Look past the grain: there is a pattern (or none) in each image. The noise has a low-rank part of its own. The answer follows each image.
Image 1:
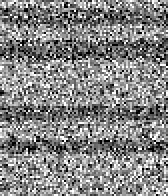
bands of rows
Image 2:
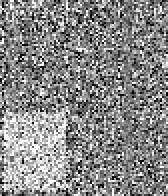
one block
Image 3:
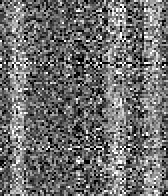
bands of columns
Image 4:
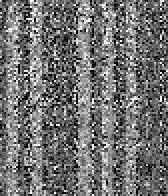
bands of columns
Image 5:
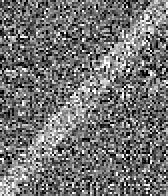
a diagonal band
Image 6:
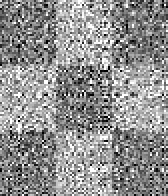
a checkerboard
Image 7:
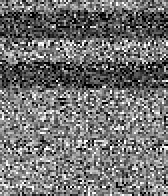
bands of rows
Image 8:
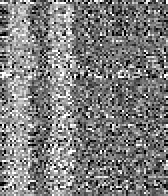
bands of columns
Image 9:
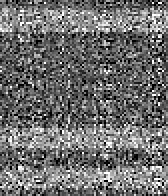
bands of rows
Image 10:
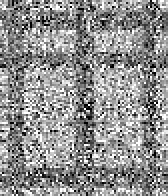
bands of rows crossing bands of columns
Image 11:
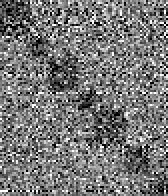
blocks along the diagonal
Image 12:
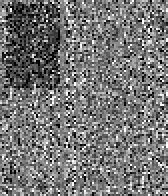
one block
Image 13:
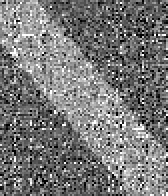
a diagonal band
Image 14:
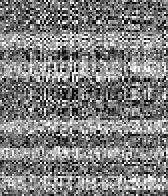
bands of rows
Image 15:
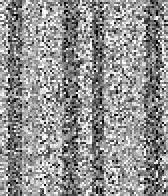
bands of columns
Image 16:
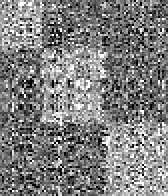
blocks along the diagonal
